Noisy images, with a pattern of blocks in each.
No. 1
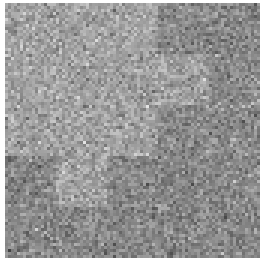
mirrored about the diagonal from the top left
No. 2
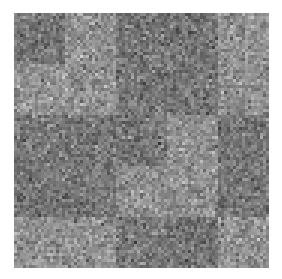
mirrored about the diagonal from the top left
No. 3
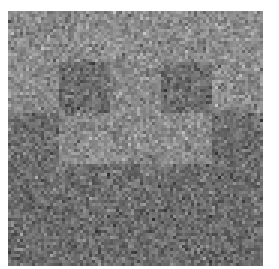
left and right mirror each other
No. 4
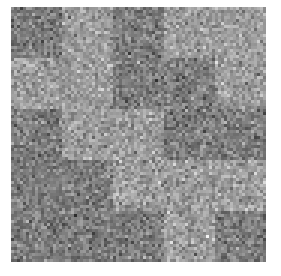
mirrored about the diagonal from the bottom left
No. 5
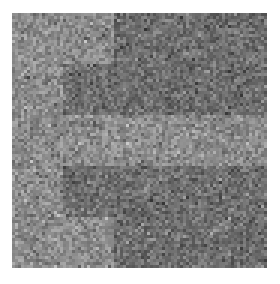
top and bottom mirror each other
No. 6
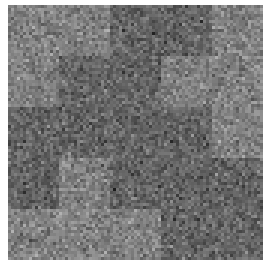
mirrored about the diagonal from the top left
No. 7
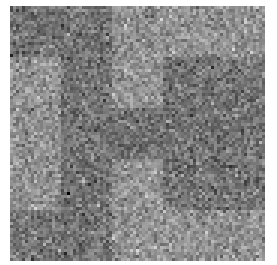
top and bottom mirror each other
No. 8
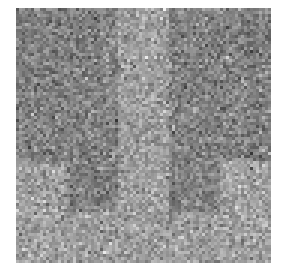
left and right mirror each other
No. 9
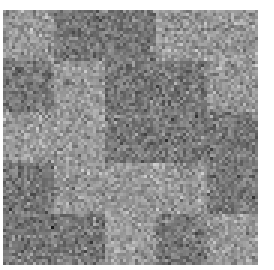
mirrored about the diagonal from the bottom left
